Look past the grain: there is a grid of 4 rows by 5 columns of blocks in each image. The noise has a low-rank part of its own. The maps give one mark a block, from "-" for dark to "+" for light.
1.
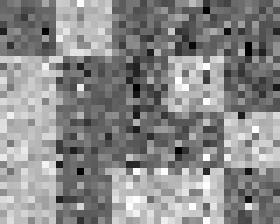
- + - - -
+ - - + -
+ - - - +
+ - + + -
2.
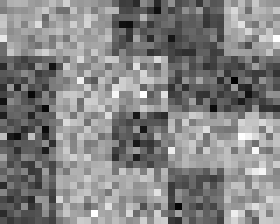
+ + - - +
- + + - -
- + - + +
- + + - +
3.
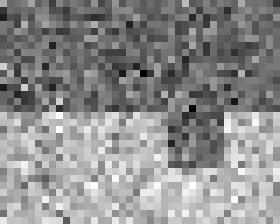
- - - - -
- - - - -
+ + + - +
+ + + + +
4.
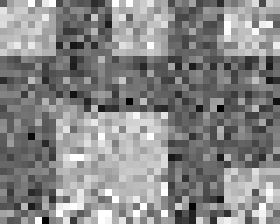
+ - + - +
- - - - -
- + + - -
- + + - +
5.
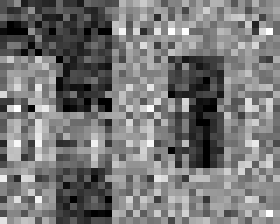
- - + + +
+ - + - +
+ + + - +
+ - + + +
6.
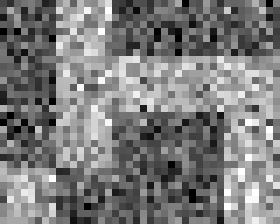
- + - - -
- + + + +
- + - - +
+ - - - +
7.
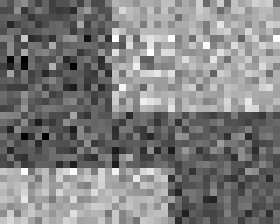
- - + + +
- - + + +
- - - - -
+ + + - -
